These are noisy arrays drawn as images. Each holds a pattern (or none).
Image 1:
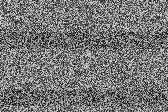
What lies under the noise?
bands of rows
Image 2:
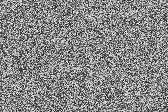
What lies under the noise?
only noise
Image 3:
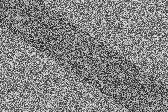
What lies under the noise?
a diagonal band
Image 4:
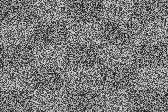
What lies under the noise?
a checkerboard
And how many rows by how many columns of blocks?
5 by 5
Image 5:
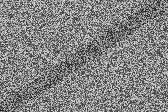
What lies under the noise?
a diagonal band
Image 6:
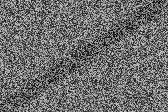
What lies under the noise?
a diagonal band
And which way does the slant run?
bottom left to top right
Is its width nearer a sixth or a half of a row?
a sixth
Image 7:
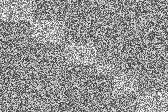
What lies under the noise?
blocks along the diagonal
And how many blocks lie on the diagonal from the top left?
6
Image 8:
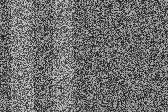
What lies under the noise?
bands of columns
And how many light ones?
2
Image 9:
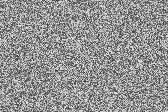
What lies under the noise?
only noise
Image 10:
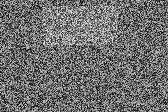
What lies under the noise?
one block
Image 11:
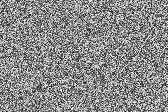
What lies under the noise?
only noise
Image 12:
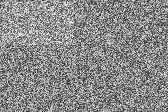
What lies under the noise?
one block
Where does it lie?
top left
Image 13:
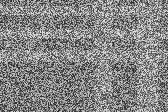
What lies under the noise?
bands of rows crossing bands of columns
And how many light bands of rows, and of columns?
3 and 2
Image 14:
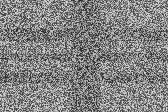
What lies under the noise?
bands of rows crossing bands of columns
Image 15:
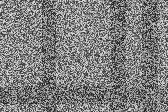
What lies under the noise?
bands of rows crossing bands of columns
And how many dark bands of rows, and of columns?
1 and 3
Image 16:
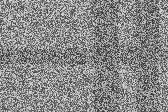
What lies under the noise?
bands of rows crossing bands of columns
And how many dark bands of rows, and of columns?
1 and 2
